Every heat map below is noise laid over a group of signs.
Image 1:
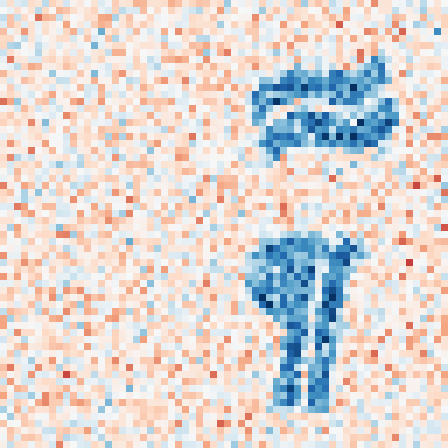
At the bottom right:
pilcrow
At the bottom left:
nothing
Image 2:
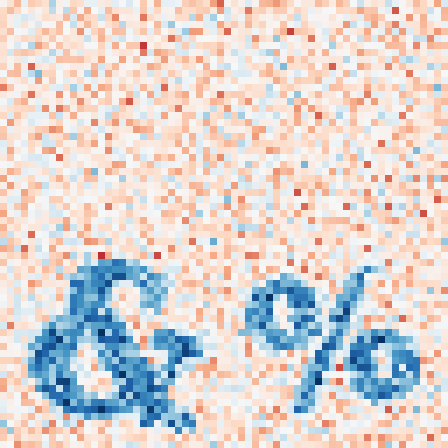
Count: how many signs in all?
2
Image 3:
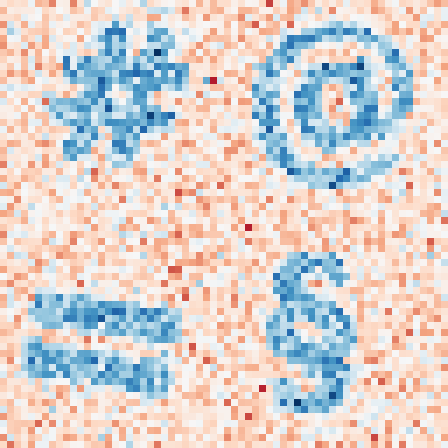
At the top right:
at sign
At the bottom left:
equals sign
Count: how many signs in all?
4
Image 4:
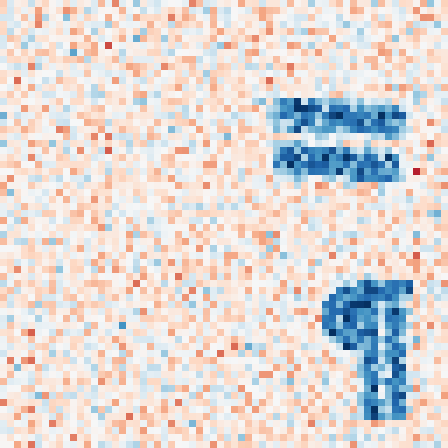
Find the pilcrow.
bottom right
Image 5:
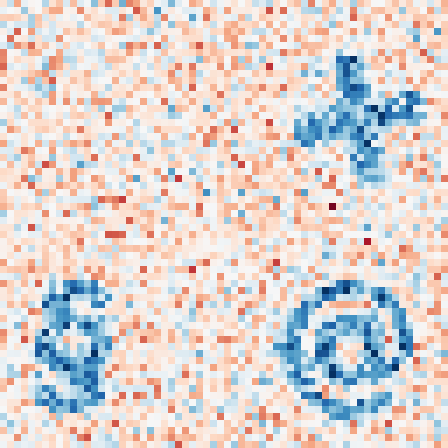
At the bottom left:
section sign
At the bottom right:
at sign
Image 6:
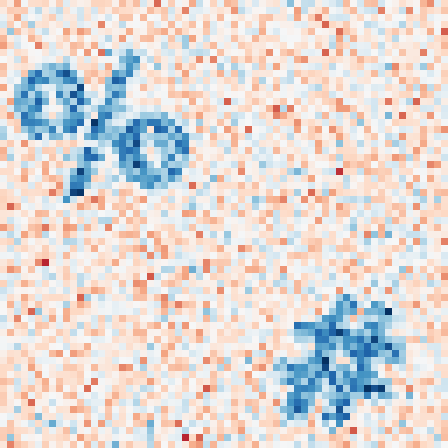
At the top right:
nothing
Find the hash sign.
bottom right
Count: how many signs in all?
2
